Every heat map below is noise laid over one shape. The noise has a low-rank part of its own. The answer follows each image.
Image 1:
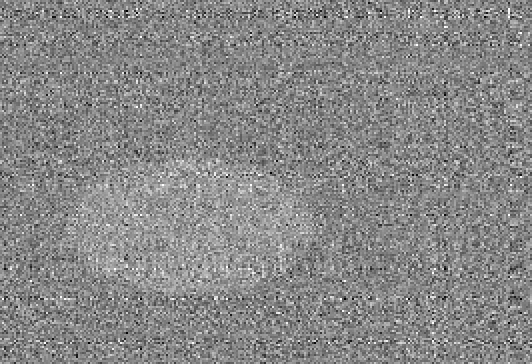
light ellipse
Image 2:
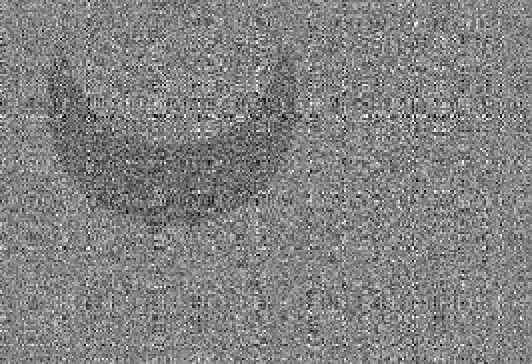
dark crescent
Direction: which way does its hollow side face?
up
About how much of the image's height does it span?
half
